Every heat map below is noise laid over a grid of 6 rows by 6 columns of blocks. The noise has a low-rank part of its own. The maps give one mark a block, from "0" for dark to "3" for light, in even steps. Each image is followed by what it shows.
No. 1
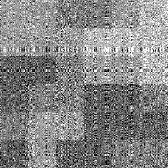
2 2 1 1 2 3
2 2 2 3 3 3
0 0 1 2 2 3
0 1 1 0 0 1
1 2 2 0 0 0
0 2 0 0 1 1
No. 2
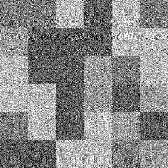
1 1 3 0 3 1
2 0 0 0 3 3
3 0 0 2 1 3
3 3 0 2 0 2
1 3 0 3 2 0
0 0 3 3 1 2
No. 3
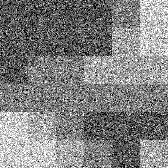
0 0 0 0 1 3
0 0 0 0 2 3
0 1 1 2 2 2
1 1 1 1 1 1
3 2 1 0 0 0
3 3 2 1 0 2
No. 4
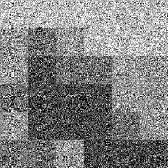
3 3 3 3 3 3
2 1 2 3 3 3
2 0 1 1 2 2
1 0 0 0 2 2
2 0 0 0 1 2
1 1 2 0 0 0
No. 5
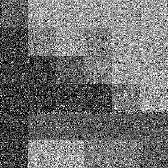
1 3 3 3 3 3
0 2 3 2 3 3
0 0 1 2 3 3
0 0 0 0 2 3
0 1 1 1 1 1
0 3 3 2 2 1
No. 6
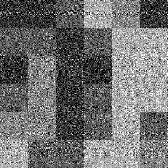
0 0 1 3 2 0
1 1 0 1 3 3
0 2 0 0 3 3
1 2 0 1 3 3
2 2 0 1 3 1
3 1 1 3 3 2
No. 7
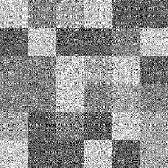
3 1 2 3 0 0
0 3 0 0 1 3
1 1 3 2 3 0
1 1 3 1 2 1
2 0 1 0 3 2
3 0 0 3 0 2
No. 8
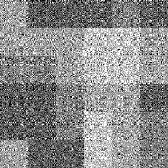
2 0 0 0 1 0
2 2 2 3 3 2
1 1 2 3 3 2
0 0 1 2 2 0
0 0 1 3 2 1
2 0 0 3 2 1
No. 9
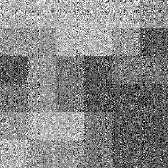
3 3 3 3 3 2
2 2 3 3 2 0
0 2 1 0 1 1
1 2 1 0 0 0
2 3 3 1 0 0
3 2 2 1 0 0
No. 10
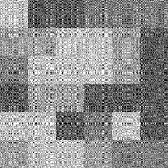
3 0 0 1 1 1
2 2 3 3 2 0
1 3 3 3 2 0
0 2 2 0 0 0
3 3 0 1 3 0
2 3 3 2 1 1
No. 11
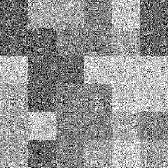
0 2 2 1 3 0
0 0 1 1 2 0
3 0 0 3 3 3
2 0 1 1 3 3
2 3 1 1 2 1
2 0 1 2 3 2
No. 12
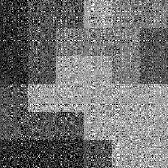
0 1 1 3 2 2
0 1 2 2 2 1
0 1 3 3 2 1
1 3 3 3 3 3
1 1 1 3 3 3
0 0 0 1 3 3
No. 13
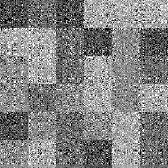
0 1 0 3 3 3
3 3 1 0 2 0
2 3 1 3 2 1
2 1 2 3 2 3
0 2 1 2 3 1
2 3 1 0 3 1
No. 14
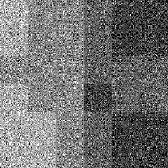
3 2 2 1 0 0
3 2 2 1 0 0
2 2 2 1 1 1
3 2 2 0 1 1
3 3 2 1 0 0
3 3 2 1 0 0
